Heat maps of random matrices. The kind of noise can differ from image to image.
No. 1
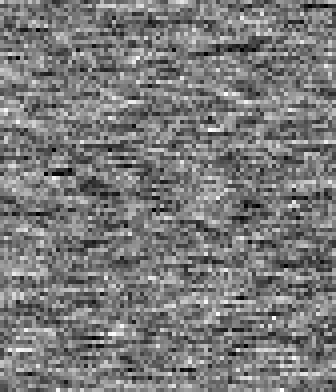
streaked along the rows
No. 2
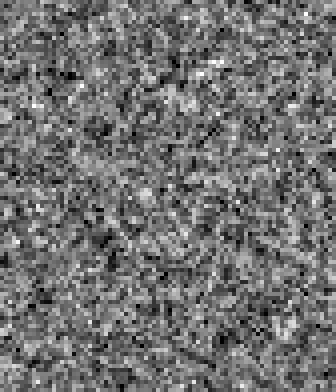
blotchy
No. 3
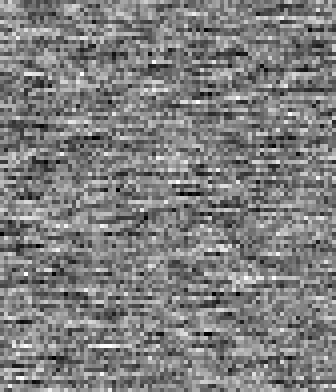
streaked along the rows
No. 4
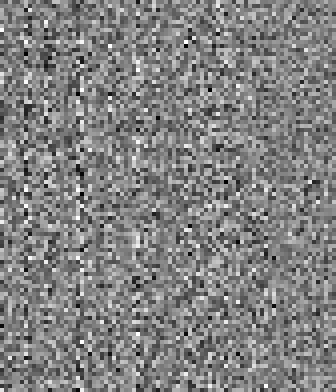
columns of uneven size
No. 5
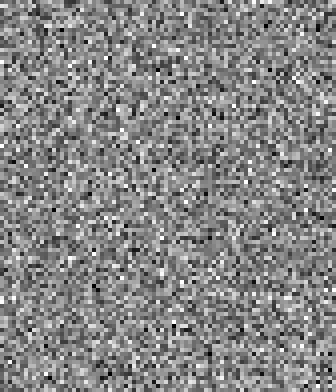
independent entries
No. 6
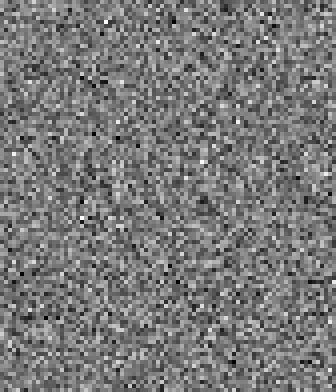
low rank plus noise
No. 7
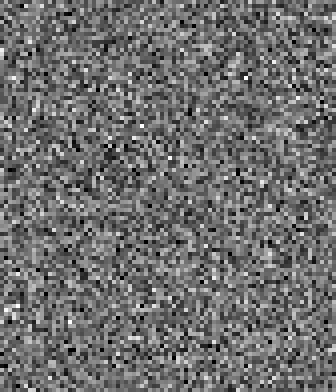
independent entries
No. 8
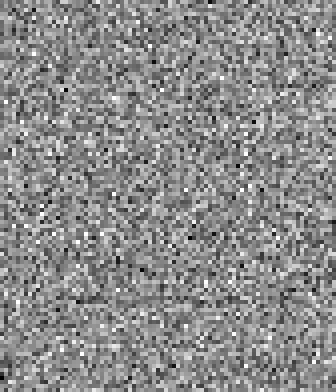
independent entries
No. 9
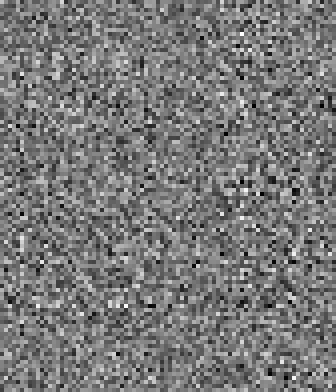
low rank plus noise
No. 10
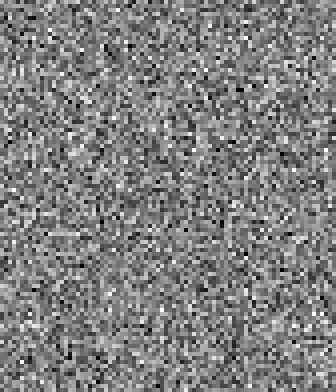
independent entries
